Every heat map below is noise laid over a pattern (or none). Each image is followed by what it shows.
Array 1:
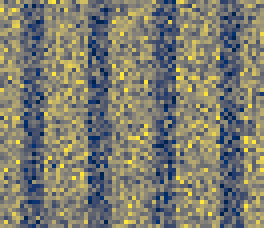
vertical stripes
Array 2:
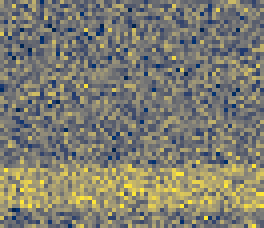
one horizontal stripe
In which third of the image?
bottom
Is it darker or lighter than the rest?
lighter
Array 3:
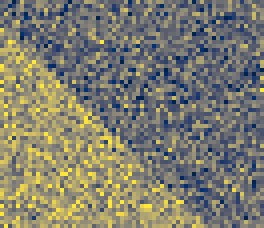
a sharp edge
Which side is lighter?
bottom left
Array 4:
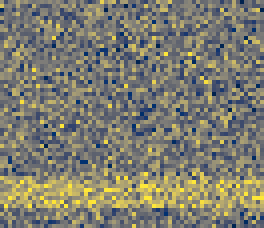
one horizontal stripe
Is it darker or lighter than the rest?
lighter
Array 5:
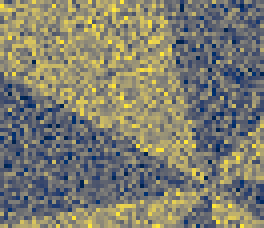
spokes from one point
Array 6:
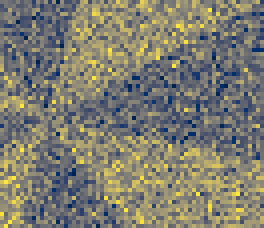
spokes from one point
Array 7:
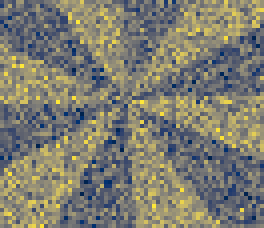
spokes from one point
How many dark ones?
6
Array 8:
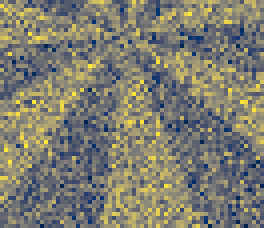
spokes from one point
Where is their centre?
top middle
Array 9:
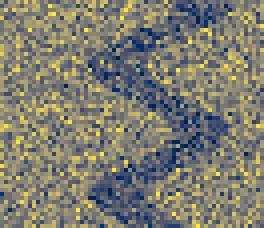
a wavy band
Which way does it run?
top to bottom
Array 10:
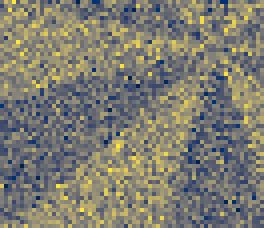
spokes from one point
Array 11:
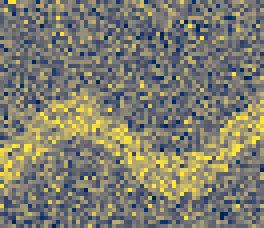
a wavy band
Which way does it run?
left to right
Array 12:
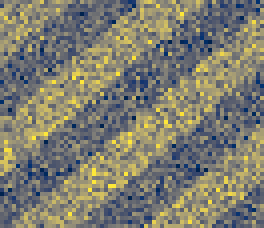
diagonal stripes
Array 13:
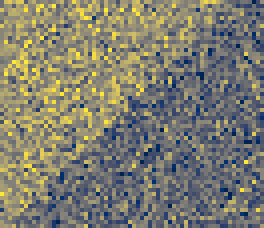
a sharp edge
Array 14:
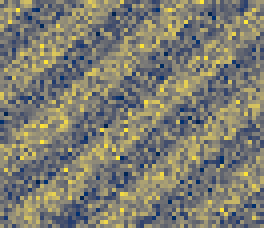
diagonal stripes
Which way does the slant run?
bottom left to top right
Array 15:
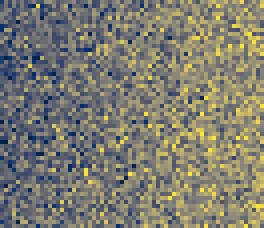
a smooth slope
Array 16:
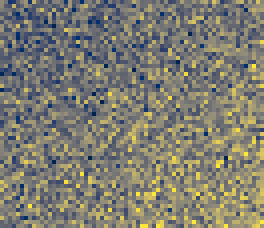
a smooth slope
